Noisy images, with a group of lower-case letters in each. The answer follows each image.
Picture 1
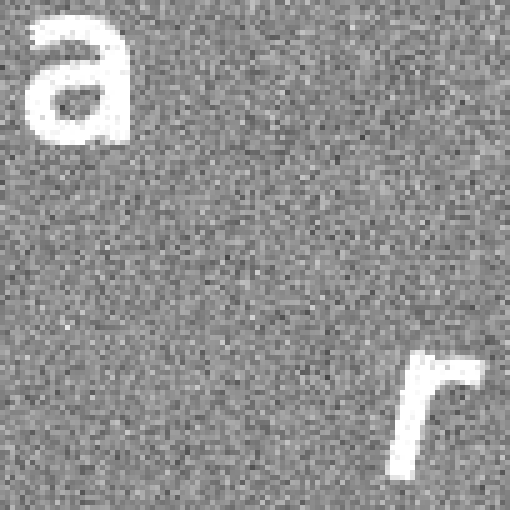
top left: light a; bottom right: light r
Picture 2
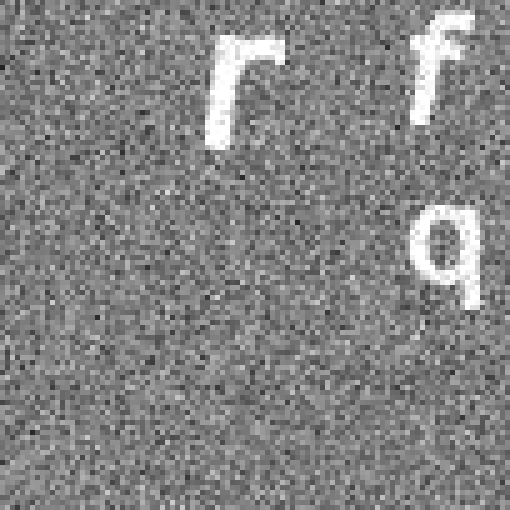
top middle: light r; top right: light f; middle right: light q
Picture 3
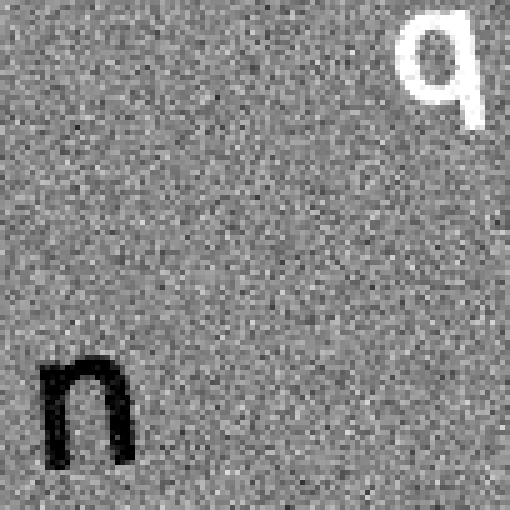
top right: light q; bottom left: dark n
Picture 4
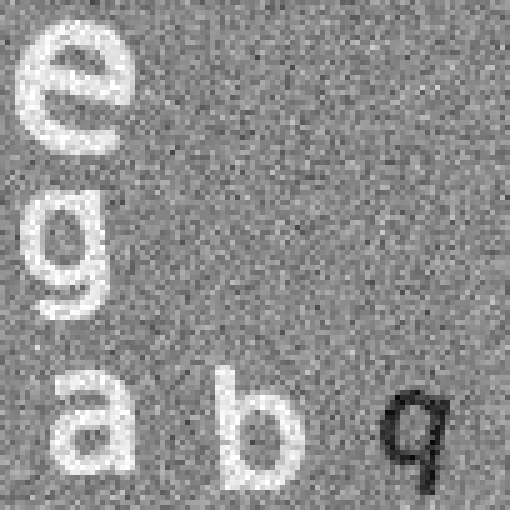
top left: light e; middle left: light g; bottom left: light a; bottom middle: light b; bottom right: dark q
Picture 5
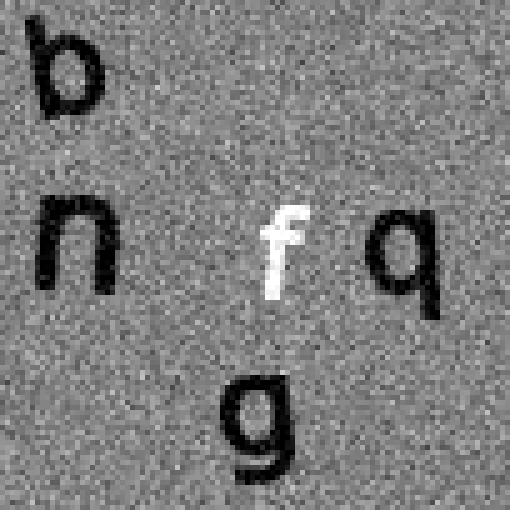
top left: dark b; middle left: dark n; centre: light f; middle right: dark q; bottom middle: dark g
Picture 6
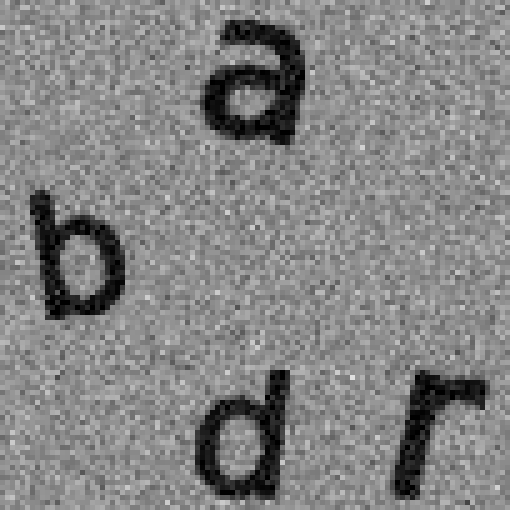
top middle: dark a; middle left: dark b; bottom middle: dark d; bottom right: dark r
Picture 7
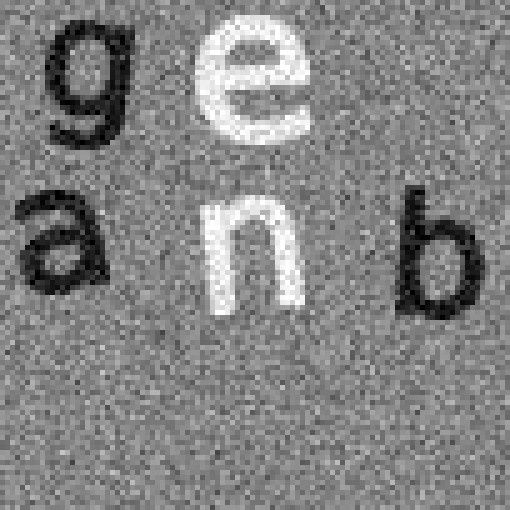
top left: dark g; top middle: light e; middle left: dark a; centre: light n; middle right: dark b
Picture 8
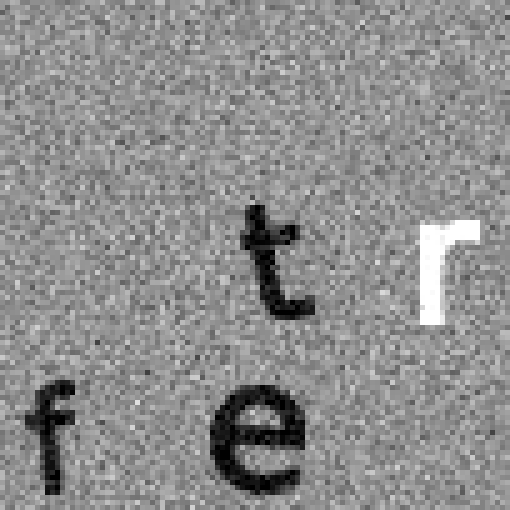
centre: dark t; middle right: light r; bottom left: dark f; bottom middle: dark e
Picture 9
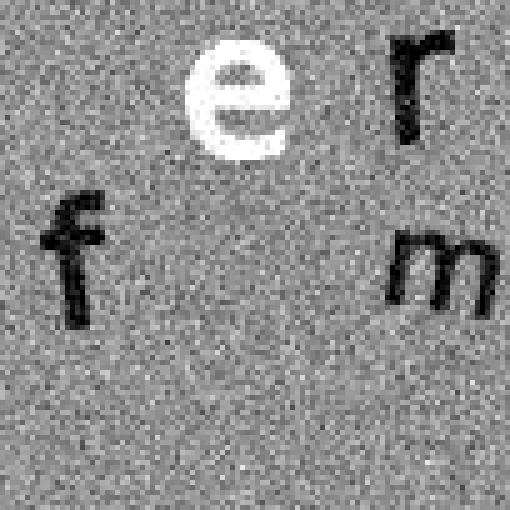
top middle: light e; top right: dark r; middle left: dark f; middle right: dark m
